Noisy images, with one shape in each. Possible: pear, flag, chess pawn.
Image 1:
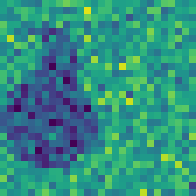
pear
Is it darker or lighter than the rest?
darker
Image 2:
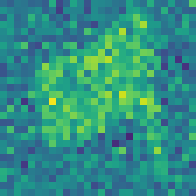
flag
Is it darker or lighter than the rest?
lighter
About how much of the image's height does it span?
nearly all
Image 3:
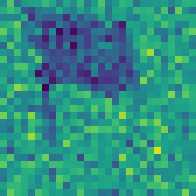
flag
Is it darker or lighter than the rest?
darker
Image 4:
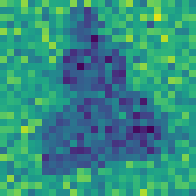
chess pawn
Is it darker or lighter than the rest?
darker
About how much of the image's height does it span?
nearly all
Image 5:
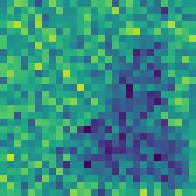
chess pawn
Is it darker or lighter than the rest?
darker
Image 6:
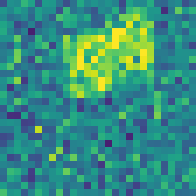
flag
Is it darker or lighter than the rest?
lighter
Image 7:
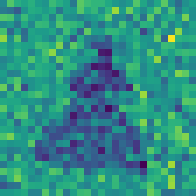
chess pawn
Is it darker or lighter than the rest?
darker
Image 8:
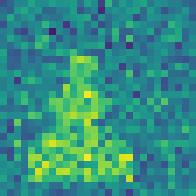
chess pawn
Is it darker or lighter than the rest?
lighter
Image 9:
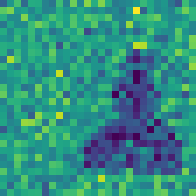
chess pawn
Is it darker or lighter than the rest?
darker
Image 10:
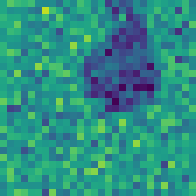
pear
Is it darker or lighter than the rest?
darker
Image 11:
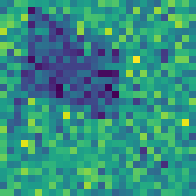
flag
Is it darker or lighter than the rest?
darker
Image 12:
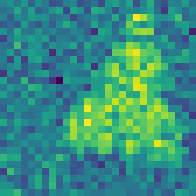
chess pawn
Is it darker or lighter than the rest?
lighter
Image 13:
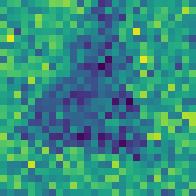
chess pawn
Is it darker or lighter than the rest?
darker
